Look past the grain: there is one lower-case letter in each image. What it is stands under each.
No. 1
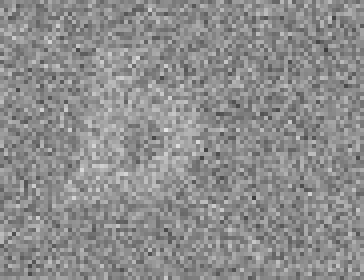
b
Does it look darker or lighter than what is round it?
lighter
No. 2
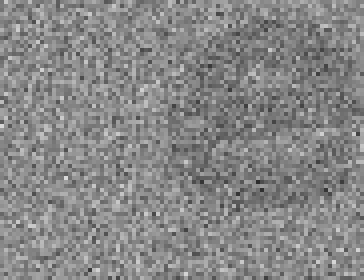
e
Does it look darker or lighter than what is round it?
darker
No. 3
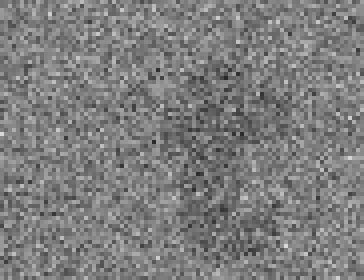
t
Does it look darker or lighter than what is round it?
darker
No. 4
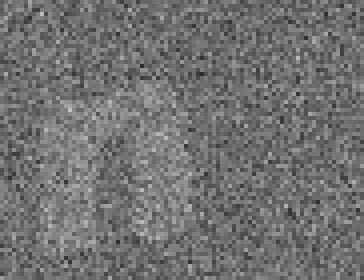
n
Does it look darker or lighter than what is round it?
lighter
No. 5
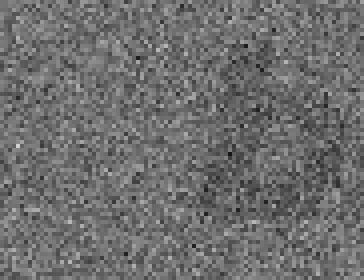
b
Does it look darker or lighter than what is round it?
darker
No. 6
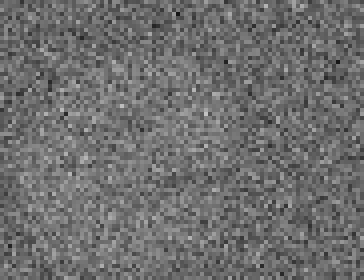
e
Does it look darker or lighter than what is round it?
lighter
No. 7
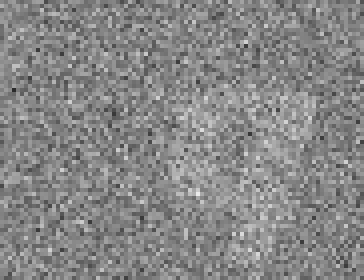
q
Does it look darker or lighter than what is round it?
lighter
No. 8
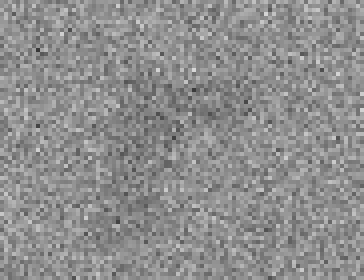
r
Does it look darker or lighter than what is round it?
darker
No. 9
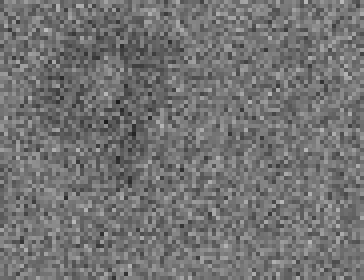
q
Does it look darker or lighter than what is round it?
darker
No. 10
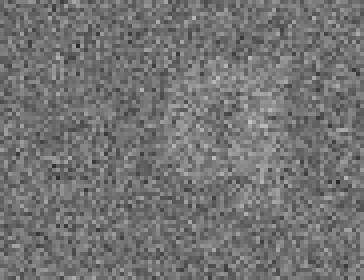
q
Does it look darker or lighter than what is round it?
lighter
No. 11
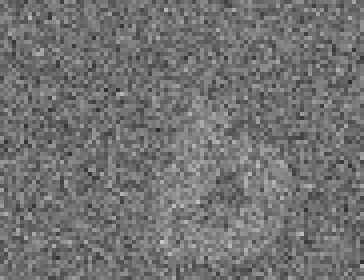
b
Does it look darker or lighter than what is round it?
lighter
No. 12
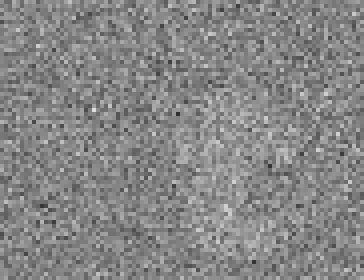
t
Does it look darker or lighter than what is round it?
lighter
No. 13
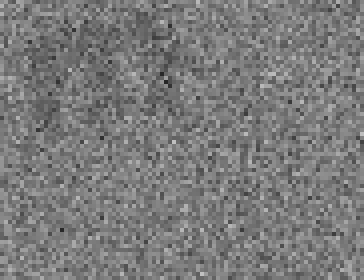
m
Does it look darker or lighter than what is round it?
darker
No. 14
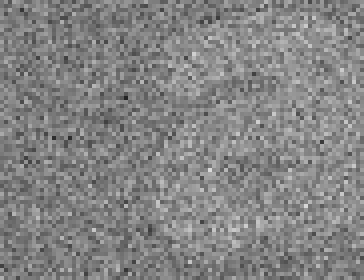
a
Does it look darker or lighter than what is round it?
lighter
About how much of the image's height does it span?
nearly all
